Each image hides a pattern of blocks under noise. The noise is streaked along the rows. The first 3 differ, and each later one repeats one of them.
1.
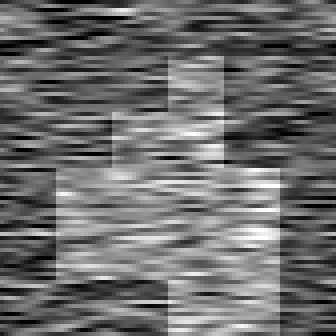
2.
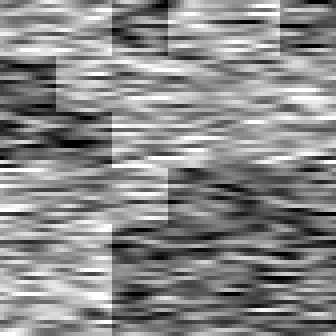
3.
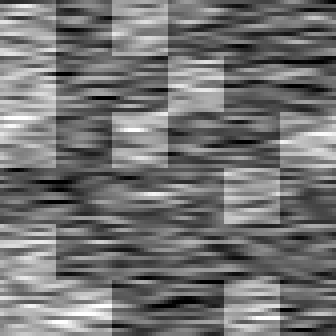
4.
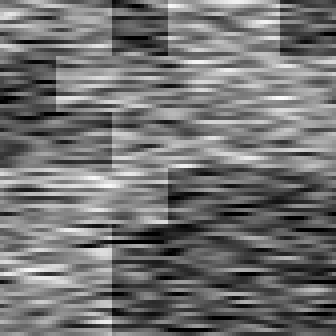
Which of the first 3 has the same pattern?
2
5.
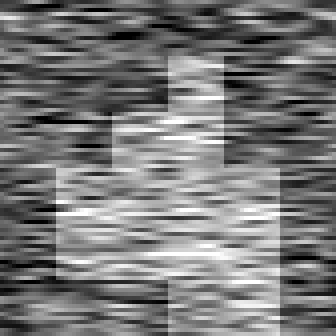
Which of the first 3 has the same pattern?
1
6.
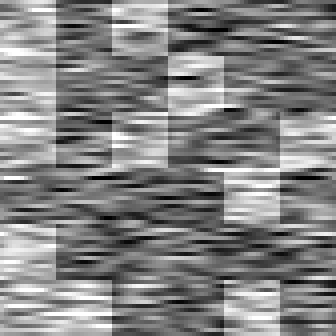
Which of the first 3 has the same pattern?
3
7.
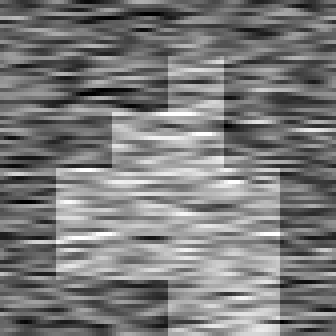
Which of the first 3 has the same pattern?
1
